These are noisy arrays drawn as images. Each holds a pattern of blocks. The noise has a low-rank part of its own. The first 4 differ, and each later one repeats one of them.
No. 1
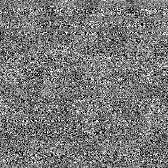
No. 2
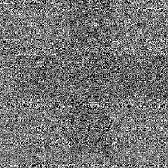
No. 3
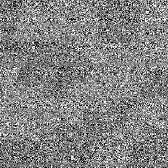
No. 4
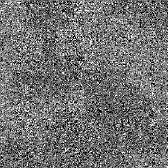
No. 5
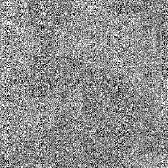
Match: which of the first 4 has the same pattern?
4
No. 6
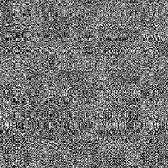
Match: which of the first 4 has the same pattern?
1
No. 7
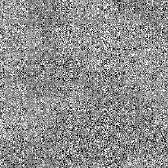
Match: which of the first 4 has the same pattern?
4
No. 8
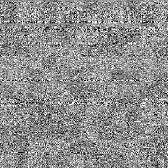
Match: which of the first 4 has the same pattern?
1
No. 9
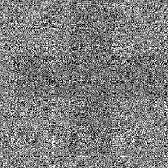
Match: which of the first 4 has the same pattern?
2
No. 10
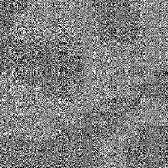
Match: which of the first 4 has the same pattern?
3
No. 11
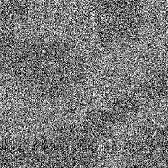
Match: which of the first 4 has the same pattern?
3
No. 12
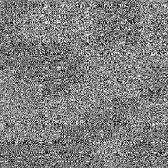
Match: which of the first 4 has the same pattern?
3
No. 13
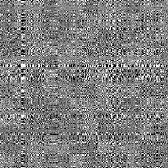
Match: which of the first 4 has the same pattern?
1
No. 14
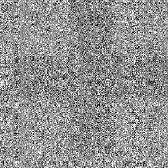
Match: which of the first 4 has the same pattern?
2
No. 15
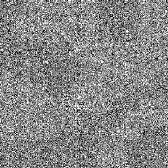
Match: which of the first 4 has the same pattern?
3
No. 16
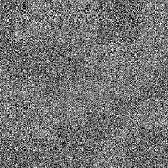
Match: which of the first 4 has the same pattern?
3
